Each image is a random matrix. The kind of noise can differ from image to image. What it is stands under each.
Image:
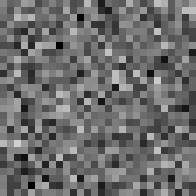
independent entries
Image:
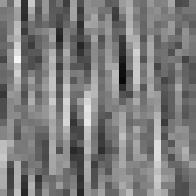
streaked along the columns
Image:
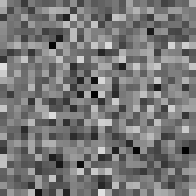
low rank plus noise
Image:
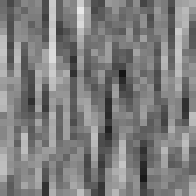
streaked along the columns
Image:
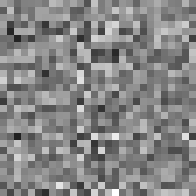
low rank plus noise
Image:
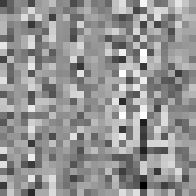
columns of uneven size
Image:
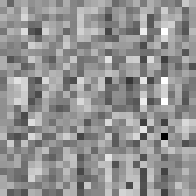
low rank plus noise
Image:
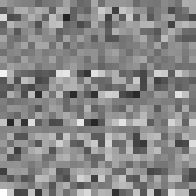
rows of uneven size
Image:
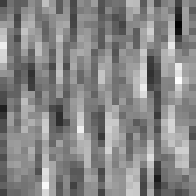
streaked along the columns
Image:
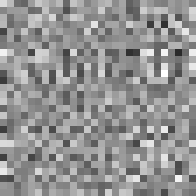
low rank plus noise
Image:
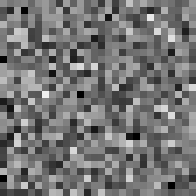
independent entries
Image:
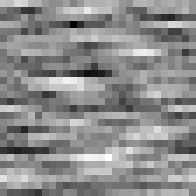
streaked along the rows
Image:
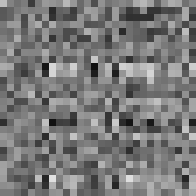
low rank plus noise
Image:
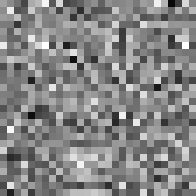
low rank plus noise
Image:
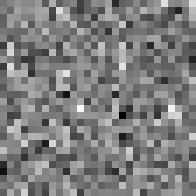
low rank plus noise
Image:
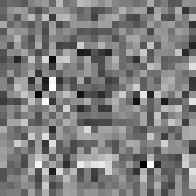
low rank plus noise
